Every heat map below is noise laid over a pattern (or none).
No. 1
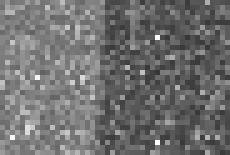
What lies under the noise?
a sharp edge
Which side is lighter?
left
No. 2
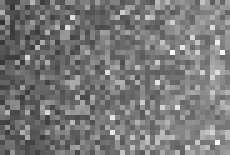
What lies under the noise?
a smooth slope
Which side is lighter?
right
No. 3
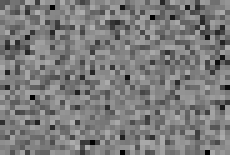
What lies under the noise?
only noise
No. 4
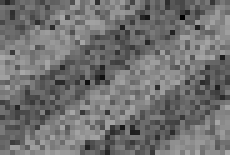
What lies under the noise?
diagonal stripes
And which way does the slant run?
bottom left to top right
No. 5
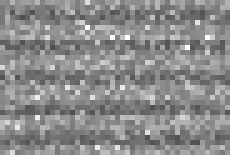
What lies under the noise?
horizontal stripes
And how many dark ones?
5
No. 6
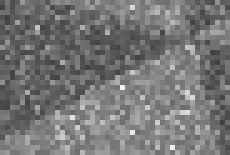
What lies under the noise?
spokes from one point
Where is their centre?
top right
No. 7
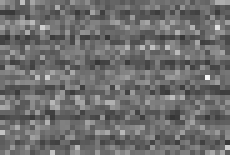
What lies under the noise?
horizontal stripes
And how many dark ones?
6
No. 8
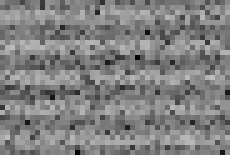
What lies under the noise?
horizontal stripes
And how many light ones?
5
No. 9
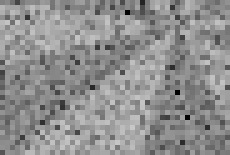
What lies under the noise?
spokes from one point
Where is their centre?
top right
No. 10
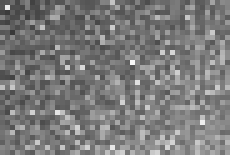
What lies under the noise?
a smooth slope
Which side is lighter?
bottom right
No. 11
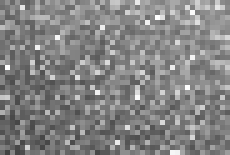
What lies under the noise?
a smooth slope
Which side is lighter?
top right
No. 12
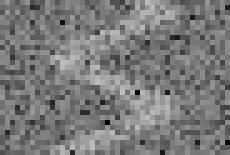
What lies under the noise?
a wavy band
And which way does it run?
top to bottom
